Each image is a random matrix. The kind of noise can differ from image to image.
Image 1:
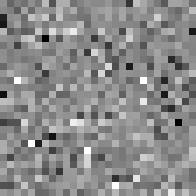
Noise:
heavy tails
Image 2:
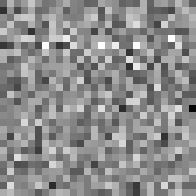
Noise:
low rank plus noise
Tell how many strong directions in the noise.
five to eight
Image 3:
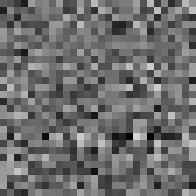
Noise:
low rank plus noise
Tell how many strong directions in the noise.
three or four
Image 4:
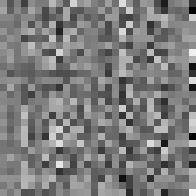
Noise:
columns of uneven size
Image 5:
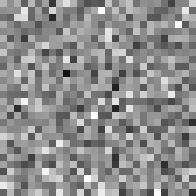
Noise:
independent entries
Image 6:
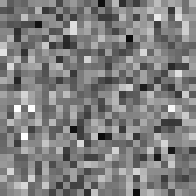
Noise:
independent entries
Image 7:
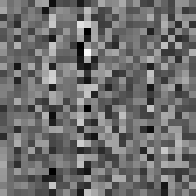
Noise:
columns of uneven size
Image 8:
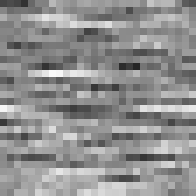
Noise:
streaked along the rows
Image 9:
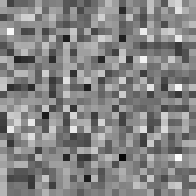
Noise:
low rank plus noise
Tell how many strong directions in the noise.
three or four
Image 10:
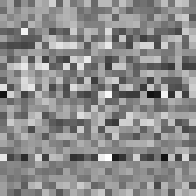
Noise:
rows of uneven size
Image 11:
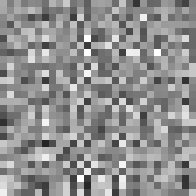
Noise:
low rank plus noise
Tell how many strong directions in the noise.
one
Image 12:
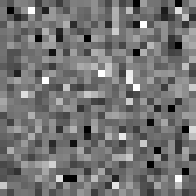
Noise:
heavy tails
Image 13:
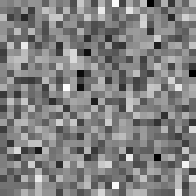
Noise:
independent entries
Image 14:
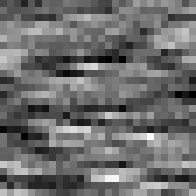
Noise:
streaked along the rows
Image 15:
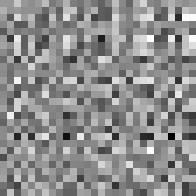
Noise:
low rank plus noise
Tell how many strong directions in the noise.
one
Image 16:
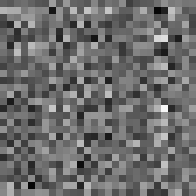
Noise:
low rank plus noise
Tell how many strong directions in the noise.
two
